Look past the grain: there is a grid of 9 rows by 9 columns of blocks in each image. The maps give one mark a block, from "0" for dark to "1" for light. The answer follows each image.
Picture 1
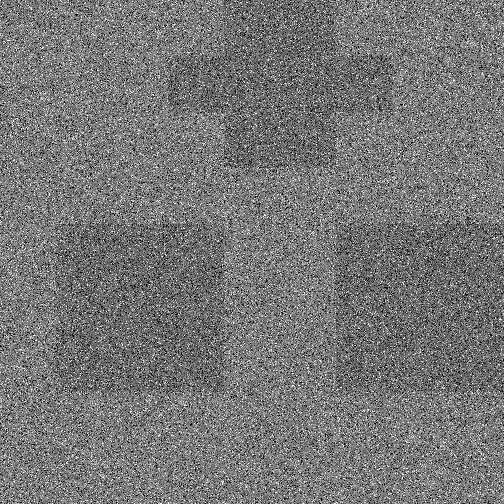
1 1 1 1 0 0 1 1 1
1 1 1 0 0 0 0 1 1
1 1 1 1 0 0 1 1 1
1 1 1 1 1 1 1 1 1
1 0 0 0 1 1 0 0 0
1 0 0 0 1 1 0 0 0
1 0 0 0 1 1 0 0 0
1 1 1 1 1 1 1 1 1
1 1 1 1 1 1 1 1 1
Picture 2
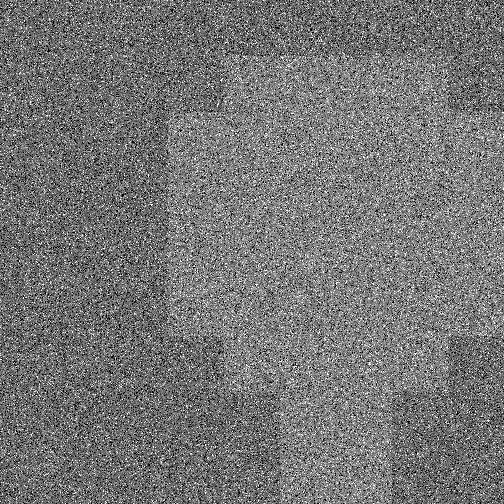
0 0 0 0 0 0 0 0 0
0 0 0 0 1 1 1 1 0
0 0 0 1 1 1 1 1 1
0 0 0 1 1 1 1 1 1
0 0 0 1 1 1 1 1 1
0 0 0 1 1 1 1 1 1
0 0 0 0 1 1 1 1 0
0 0 0 0 0 1 1 0 0
0 0 0 0 0 1 1 0 0
